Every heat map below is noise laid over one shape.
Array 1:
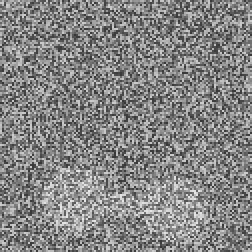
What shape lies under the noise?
dumbbell
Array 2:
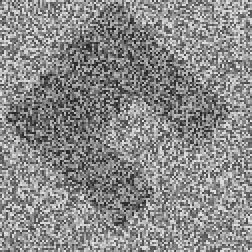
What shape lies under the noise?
square with a notch
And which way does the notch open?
down and right
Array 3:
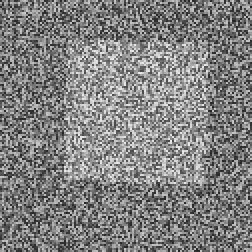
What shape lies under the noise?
square
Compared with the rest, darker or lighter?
lighter
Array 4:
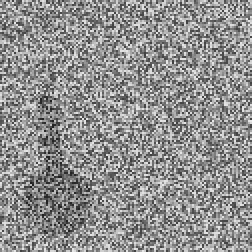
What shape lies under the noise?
lollipop
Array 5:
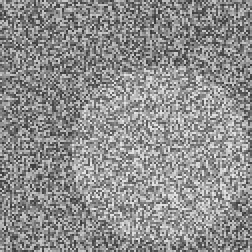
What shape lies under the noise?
disc
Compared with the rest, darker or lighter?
lighter
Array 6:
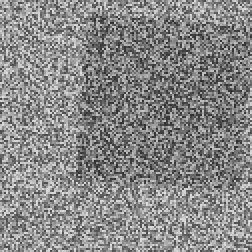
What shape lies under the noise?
square
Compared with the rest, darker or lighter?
darker
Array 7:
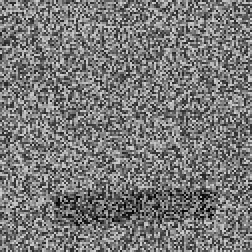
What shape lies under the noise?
bar
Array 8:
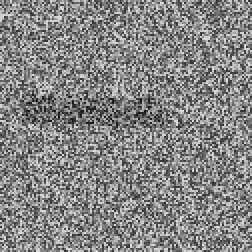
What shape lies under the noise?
bar
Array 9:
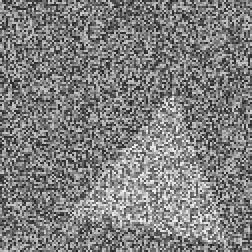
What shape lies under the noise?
triangle
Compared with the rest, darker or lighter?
lighter
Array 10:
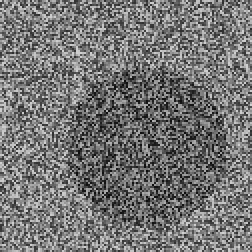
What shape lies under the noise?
disc
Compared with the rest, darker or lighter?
darker
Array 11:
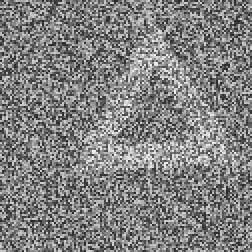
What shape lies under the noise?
triangle frame
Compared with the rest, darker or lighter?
lighter
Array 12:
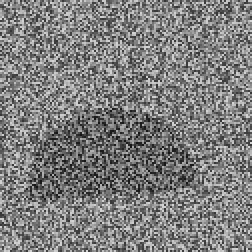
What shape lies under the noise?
half disc
